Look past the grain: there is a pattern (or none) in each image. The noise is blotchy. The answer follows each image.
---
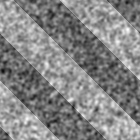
diagonal stripes
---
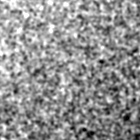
a smooth slope
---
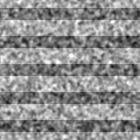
horizontal stripes
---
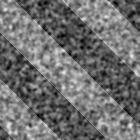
diagonal stripes
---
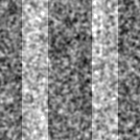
vertical stripes
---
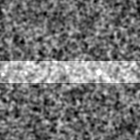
one horizontal stripe
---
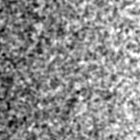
a smooth slope
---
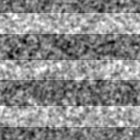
horizontal stripes
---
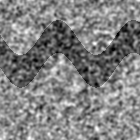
a wavy band
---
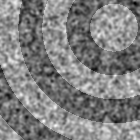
rings round one point
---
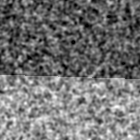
a sharp edge
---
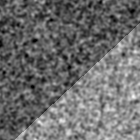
a sharp edge
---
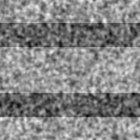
horizontal stripes
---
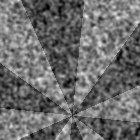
spokes from one point
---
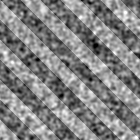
diagonal stripes
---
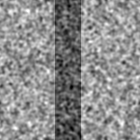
one vertical stripe
